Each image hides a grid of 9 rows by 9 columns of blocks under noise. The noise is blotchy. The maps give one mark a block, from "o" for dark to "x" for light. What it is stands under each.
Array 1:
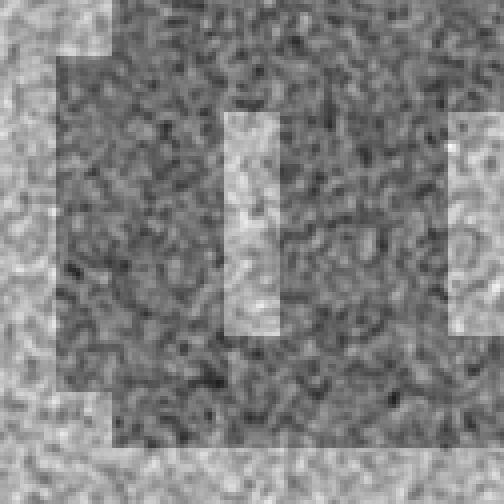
x x o o o o o o o
x o o o o o o o o
x o o o x o o o x
x o o o x o o o x
x o o o x o o o x
x o o o x o o o x
x o o o o o o o o
x x o o o o o o o
x x x x x x x x x
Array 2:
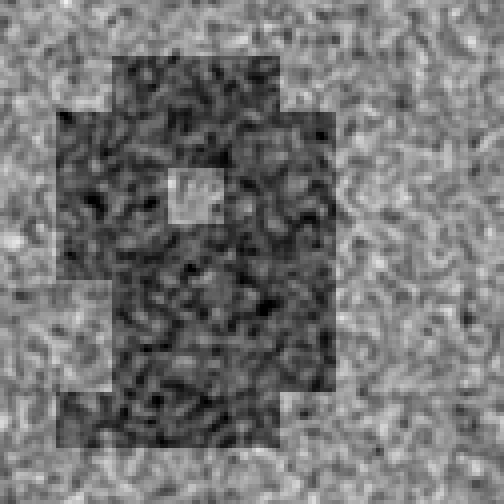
x x x x x x x x x
x x o o o x x x x
x o o o o o x x x
x o o x o o x x x
x o o o o o x x x
x x o o o o x x x
x x o o o o x x x
x o o o o x x x x
x x x x x x x x x
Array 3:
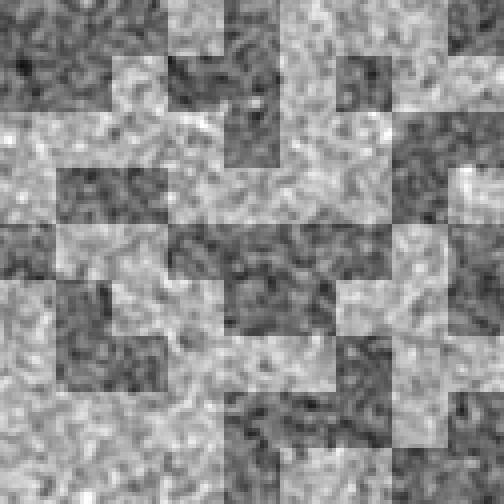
o o o x o x x x o
o o x o o x o x x
x x x x o x x o o
x o o x x x x o x
o x x o o o o x o
x o x x o o x x o
x o o x x x o x x
x x x x o o o x o
x x x x o x x o o
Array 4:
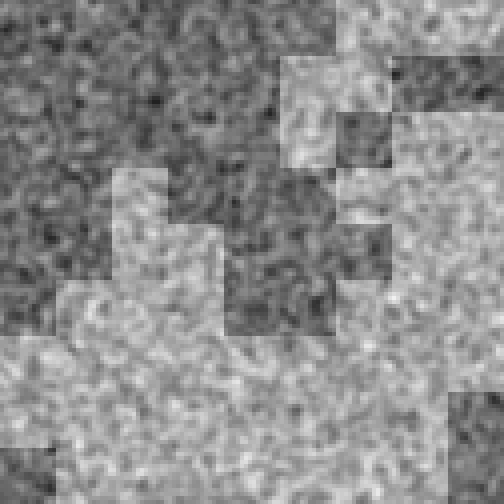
o o o o o o x x x
o o o o o x x o o
o o o o o x o x x
o o x o o o x x x
o o x x o o o x x
o x x x o o x x x
x x x x x x x x x
x x x x x x x x o
o x x x x x x x o
